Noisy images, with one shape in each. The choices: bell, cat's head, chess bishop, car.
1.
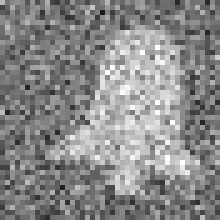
light bell
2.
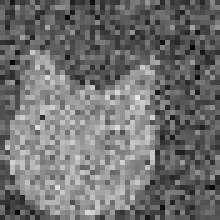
light cat's head
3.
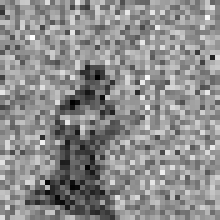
dark chess bishop
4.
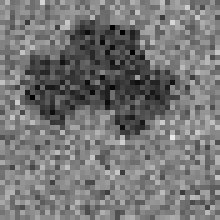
dark car
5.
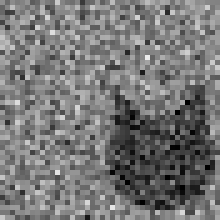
dark cat's head
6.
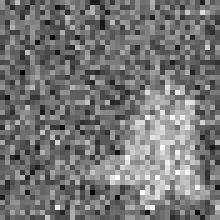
light bell
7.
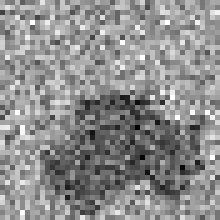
dark car
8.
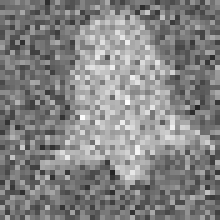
light bell
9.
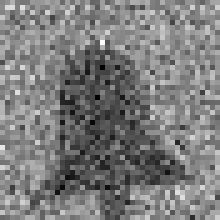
dark bell
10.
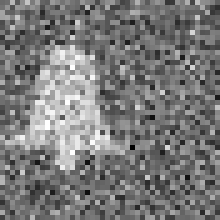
light bell
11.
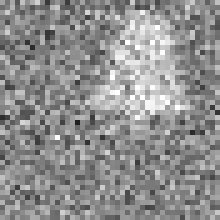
light bell
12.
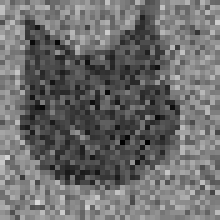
dark cat's head
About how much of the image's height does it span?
nearly all
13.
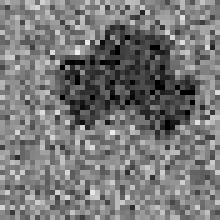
dark car
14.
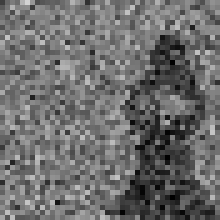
dark chess bishop
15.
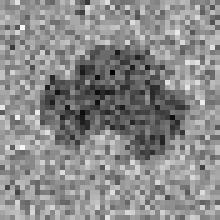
dark car
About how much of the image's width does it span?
two thirds
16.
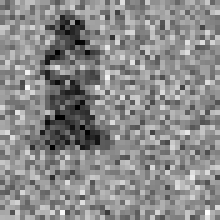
dark chess bishop
